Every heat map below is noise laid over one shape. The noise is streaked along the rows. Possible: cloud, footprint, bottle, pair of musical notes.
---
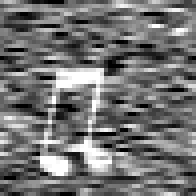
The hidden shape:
pair of musical notes
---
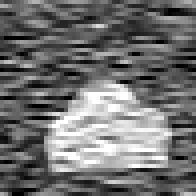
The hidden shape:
cloud
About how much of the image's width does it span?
two thirds
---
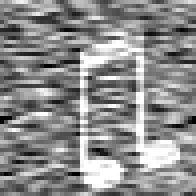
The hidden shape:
pair of musical notes
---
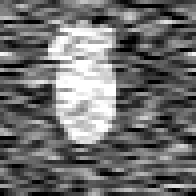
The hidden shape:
footprint
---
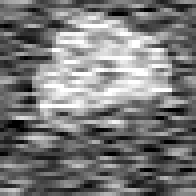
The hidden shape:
cloud
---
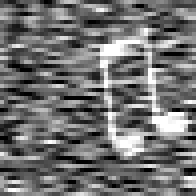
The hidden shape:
pair of musical notes
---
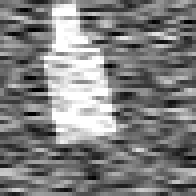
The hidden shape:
bottle
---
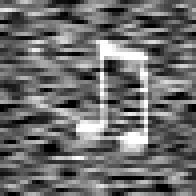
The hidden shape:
pair of musical notes
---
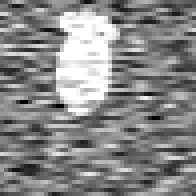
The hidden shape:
footprint
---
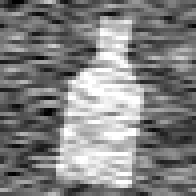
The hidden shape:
bottle
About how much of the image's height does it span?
nearly all
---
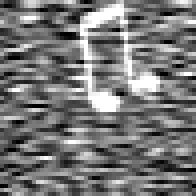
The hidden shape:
pair of musical notes
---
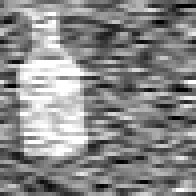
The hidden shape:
bottle
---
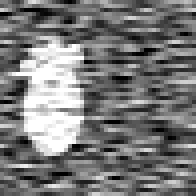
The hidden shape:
footprint
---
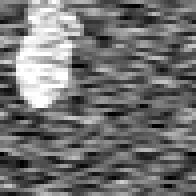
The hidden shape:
footprint
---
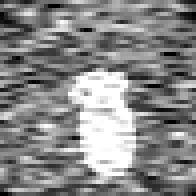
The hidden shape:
footprint
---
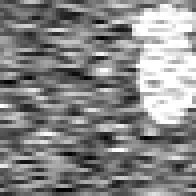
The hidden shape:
footprint
